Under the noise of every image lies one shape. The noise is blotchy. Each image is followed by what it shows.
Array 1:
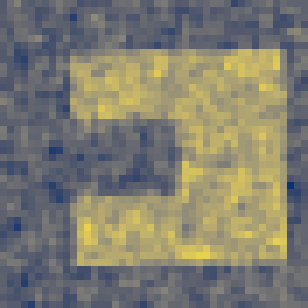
square with a notch
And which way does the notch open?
left
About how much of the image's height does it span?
two thirds
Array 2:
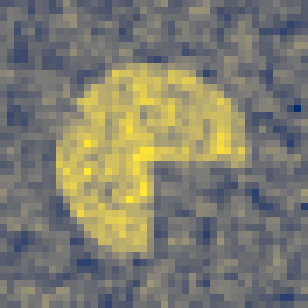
disc with a wedge cut out
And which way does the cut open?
down and right
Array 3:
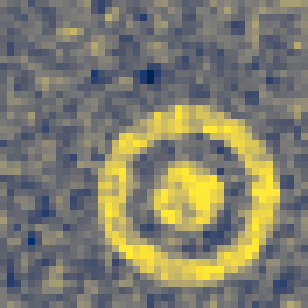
bullseye
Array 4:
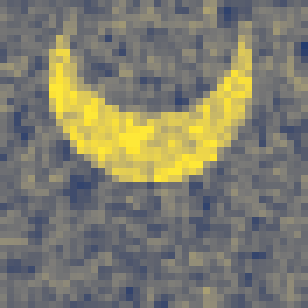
crescent
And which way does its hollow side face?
up
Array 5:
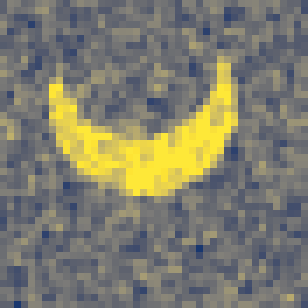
crescent
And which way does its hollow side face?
up
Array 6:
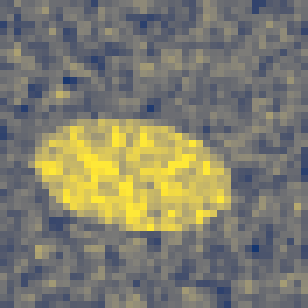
ellipse
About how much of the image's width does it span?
two thirds
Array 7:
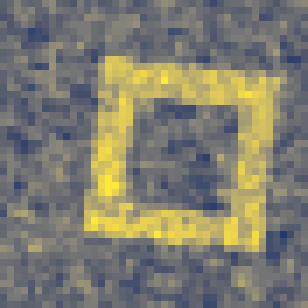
square frame
